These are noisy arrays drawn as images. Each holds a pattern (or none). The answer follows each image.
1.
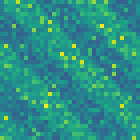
diagonal stripes
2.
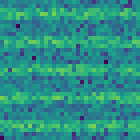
horizontal stripes
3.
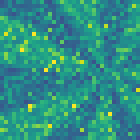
spokes from one point
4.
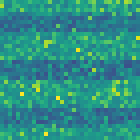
horizontal stripes
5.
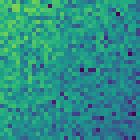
a smooth slope
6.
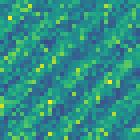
diagonal stripes
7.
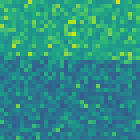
a sharp edge
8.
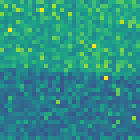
a sharp edge
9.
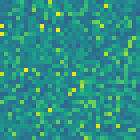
only noise
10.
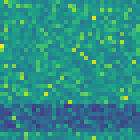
one horizontal stripe
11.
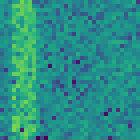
one vertical stripe
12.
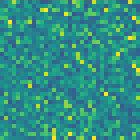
only noise
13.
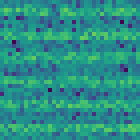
horizontal stripes
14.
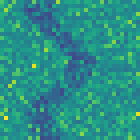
a wavy band
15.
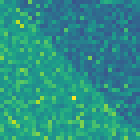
a sharp edge
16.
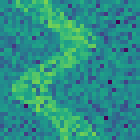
a wavy band
